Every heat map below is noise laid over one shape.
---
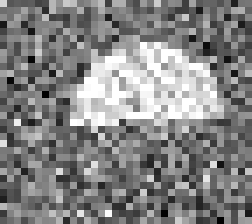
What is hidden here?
light half disc
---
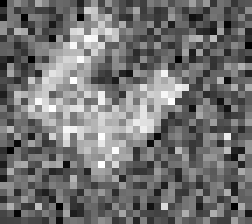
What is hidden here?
light square with a notch
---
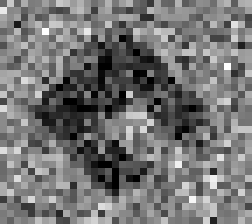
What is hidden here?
dark square with a notch
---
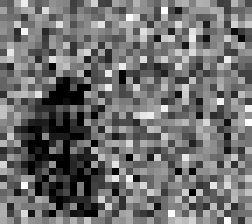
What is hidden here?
dark half disc
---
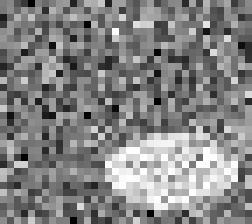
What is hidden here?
light ellipse
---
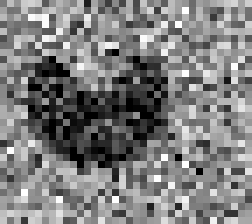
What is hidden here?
dark disc with a wedge cut out
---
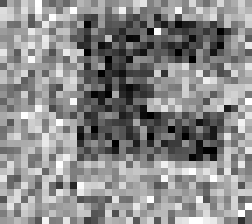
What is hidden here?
dark square with a notch
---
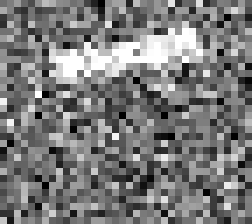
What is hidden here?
light bar
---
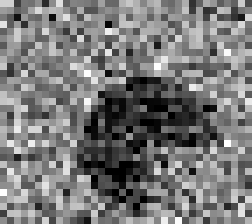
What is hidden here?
dark disc with a wedge cut out
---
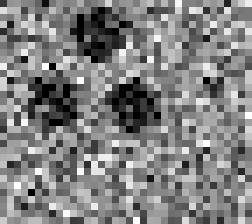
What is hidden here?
dark three dots
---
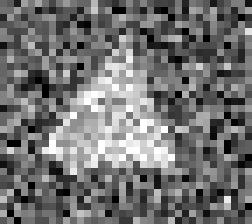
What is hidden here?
light triangle
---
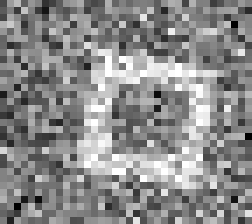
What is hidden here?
light square frame
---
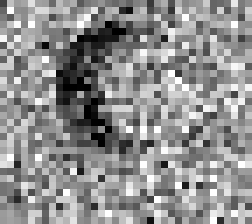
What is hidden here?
dark crescent
